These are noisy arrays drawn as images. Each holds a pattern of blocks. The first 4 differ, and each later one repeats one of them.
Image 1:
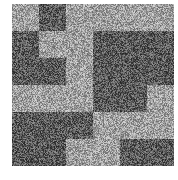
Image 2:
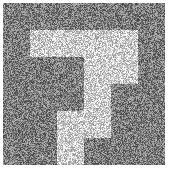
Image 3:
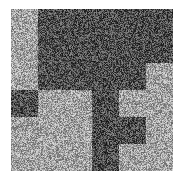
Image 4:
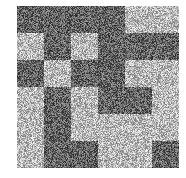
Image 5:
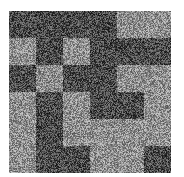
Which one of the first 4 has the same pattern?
4
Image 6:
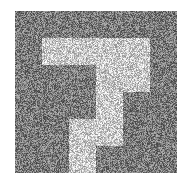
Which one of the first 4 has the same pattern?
2
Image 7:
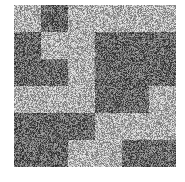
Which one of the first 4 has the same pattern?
1
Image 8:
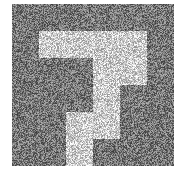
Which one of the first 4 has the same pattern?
2
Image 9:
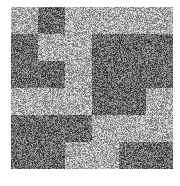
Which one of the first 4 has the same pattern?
1
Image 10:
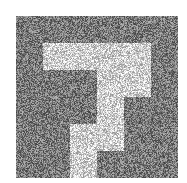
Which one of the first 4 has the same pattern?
2
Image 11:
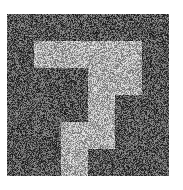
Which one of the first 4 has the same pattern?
2
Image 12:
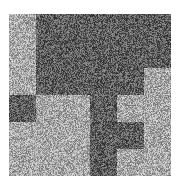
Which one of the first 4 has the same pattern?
3
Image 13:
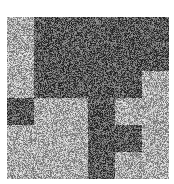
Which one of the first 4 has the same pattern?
3
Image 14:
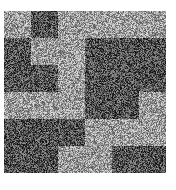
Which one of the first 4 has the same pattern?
1
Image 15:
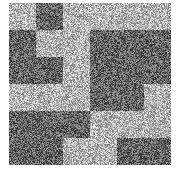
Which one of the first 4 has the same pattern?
1
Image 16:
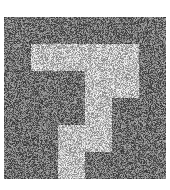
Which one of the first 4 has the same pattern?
2
